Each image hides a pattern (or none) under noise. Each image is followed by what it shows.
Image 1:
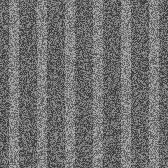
vertical stripes
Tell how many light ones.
6
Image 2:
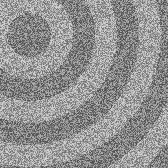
rings round one point
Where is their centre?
top left
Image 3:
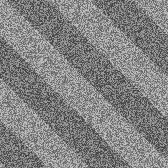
diagonal stripes
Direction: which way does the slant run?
top left to bottom right
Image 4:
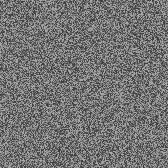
only noise
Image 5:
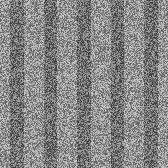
vertical stripes
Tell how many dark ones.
5
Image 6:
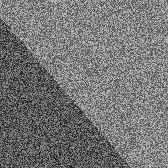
a sharp edge
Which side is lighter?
top right
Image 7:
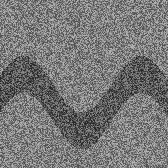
a wavy band
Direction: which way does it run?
left to right
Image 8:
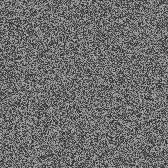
only noise
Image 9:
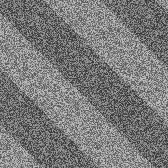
diagonal stripes
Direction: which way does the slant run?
top left to bottom right
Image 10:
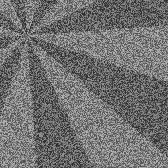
spokes from one point
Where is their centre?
top left
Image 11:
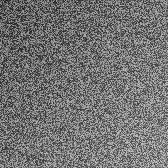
a smooth slope
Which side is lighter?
bottom right
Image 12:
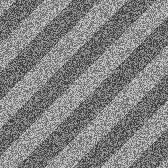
diagonal stripes
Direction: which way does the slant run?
bottom left to top right
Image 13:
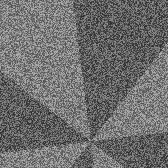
spokes from one point
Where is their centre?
bottom middle
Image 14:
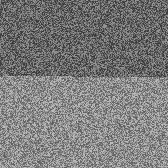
a sharp edge
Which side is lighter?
bottom
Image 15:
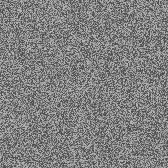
only noise
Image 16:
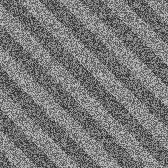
diagonal stripes
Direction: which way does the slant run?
top left to bottom right
